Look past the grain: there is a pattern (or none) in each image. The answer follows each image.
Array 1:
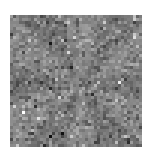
spokes from one point
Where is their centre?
centre
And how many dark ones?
6
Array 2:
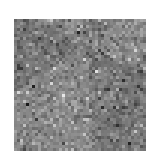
spokes from one point
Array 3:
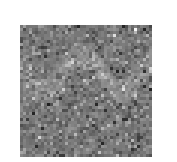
a wavy band
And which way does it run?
left to right
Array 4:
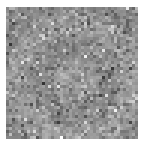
rings round one point
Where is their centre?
centre
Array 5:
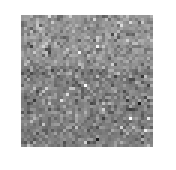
a sharp edge
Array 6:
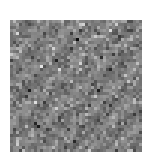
diagonal stripes
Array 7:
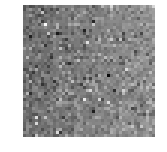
a smooth slope
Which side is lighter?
right
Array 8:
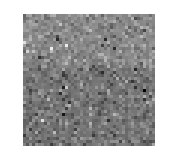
a sharp edge
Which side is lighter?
top
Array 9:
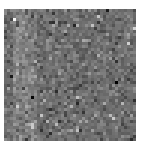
one vertical stripe
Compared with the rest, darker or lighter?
lighter
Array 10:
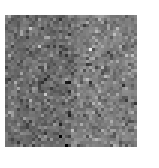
a sharp edge
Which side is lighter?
right
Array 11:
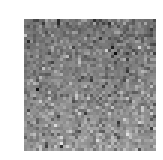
a smooth slope
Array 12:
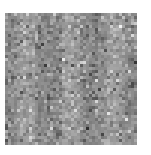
vertical stripes
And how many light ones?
3
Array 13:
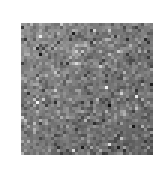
a smooth slope
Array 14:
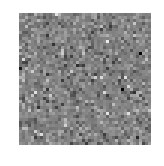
only noise
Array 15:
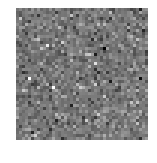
only noise
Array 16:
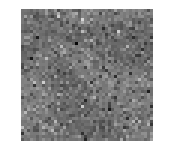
spokes from one point
